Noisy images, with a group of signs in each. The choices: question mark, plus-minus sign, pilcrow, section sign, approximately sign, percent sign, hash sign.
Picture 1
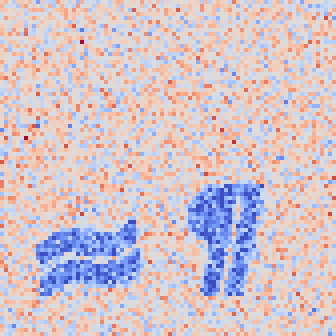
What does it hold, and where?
bottom left: blue approximately sign; bottom right: blue pilcrow
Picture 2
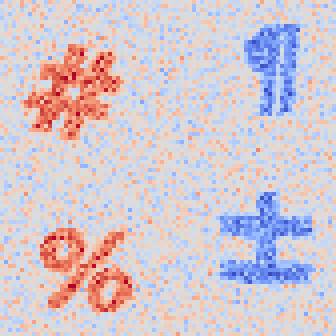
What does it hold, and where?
top left: red hash sign; top right: blue pilcrow; bottom left: red percent sign; bottom right: blue plus-minus sign
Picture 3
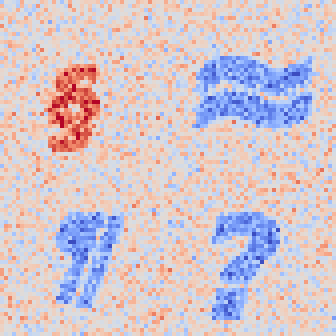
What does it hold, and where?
top left: red section sign; top right: blue approximately sign; bottom left: blue pilcrow; bottom right: blue question mark
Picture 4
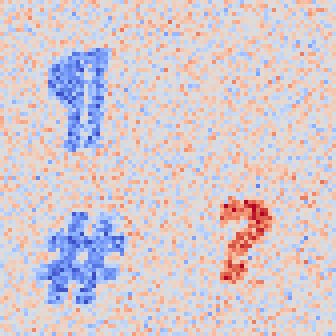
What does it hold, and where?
top left: blue pilcrow; bottom left: blue hash sign; bottom right: red question mark
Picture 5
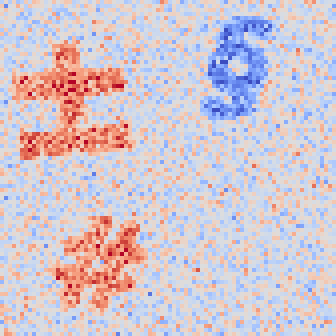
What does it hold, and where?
top left: red plus-minus sign; top right: blue section sign; bottom left: red hash sign
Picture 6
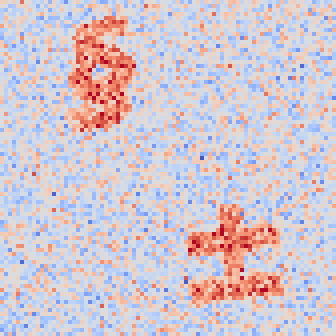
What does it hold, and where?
top left: red section sign; bottom right: red plus-minus sign
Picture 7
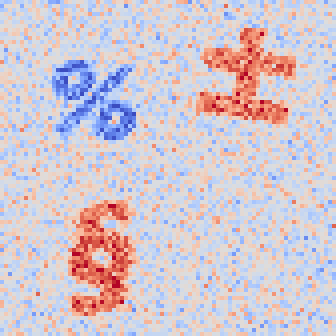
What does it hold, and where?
top left: blue percent sign; top right: red plus-minus sign; bottom left: red section sign
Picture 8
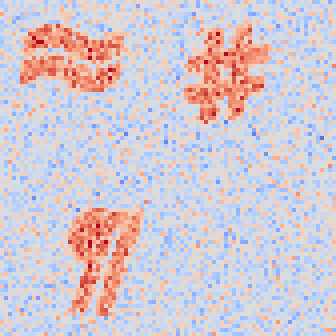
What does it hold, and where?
top left: red approximately sign; top right: red hash sign; bottom left: red pilcrow
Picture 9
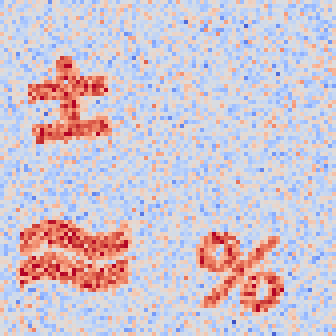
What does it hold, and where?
top left: red plus-minus sign; bottom left: red approximately sign; bottom right: red percent sign
